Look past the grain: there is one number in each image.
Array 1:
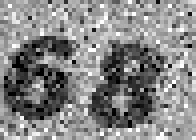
68
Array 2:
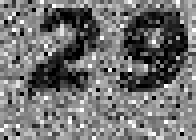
29
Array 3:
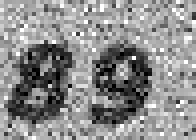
89
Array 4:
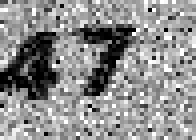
47
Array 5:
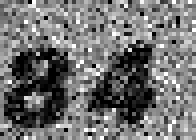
84
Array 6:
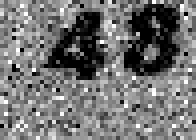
48
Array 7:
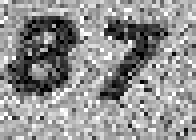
87
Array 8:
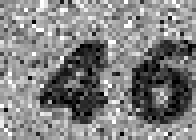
46
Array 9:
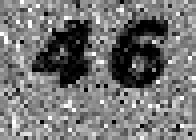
46
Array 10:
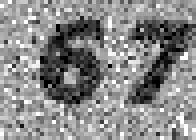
67
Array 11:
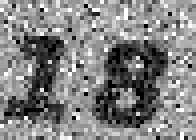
18
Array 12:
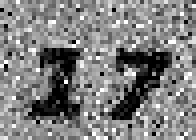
17
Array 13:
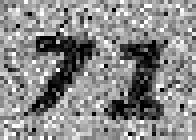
71
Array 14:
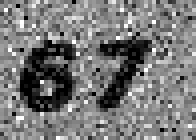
67
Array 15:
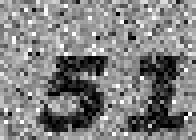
51
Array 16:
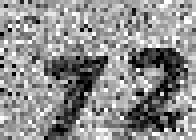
72
